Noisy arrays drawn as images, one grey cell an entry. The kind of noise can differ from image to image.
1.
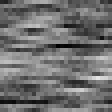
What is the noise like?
streaked along the rows
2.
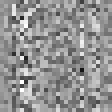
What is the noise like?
columns of uneven size
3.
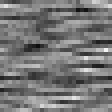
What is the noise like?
streaked along the rows
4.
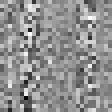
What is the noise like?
columns of uneven size
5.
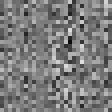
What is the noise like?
columns of uneven size
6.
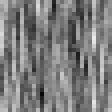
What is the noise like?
streaked along the columns
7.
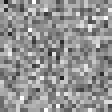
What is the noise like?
independent entries
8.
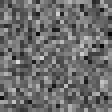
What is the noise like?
independent entries
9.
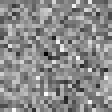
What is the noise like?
independent entries
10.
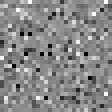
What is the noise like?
heavy tails
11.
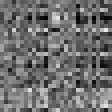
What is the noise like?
low rank plus noise
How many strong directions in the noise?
one
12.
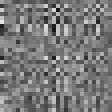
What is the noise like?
low rank plus noise
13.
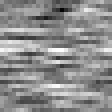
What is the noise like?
streaked along the rows
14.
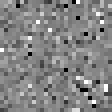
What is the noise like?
heavy tails
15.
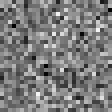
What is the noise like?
independent entries
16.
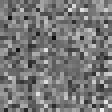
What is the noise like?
low rank plus noise
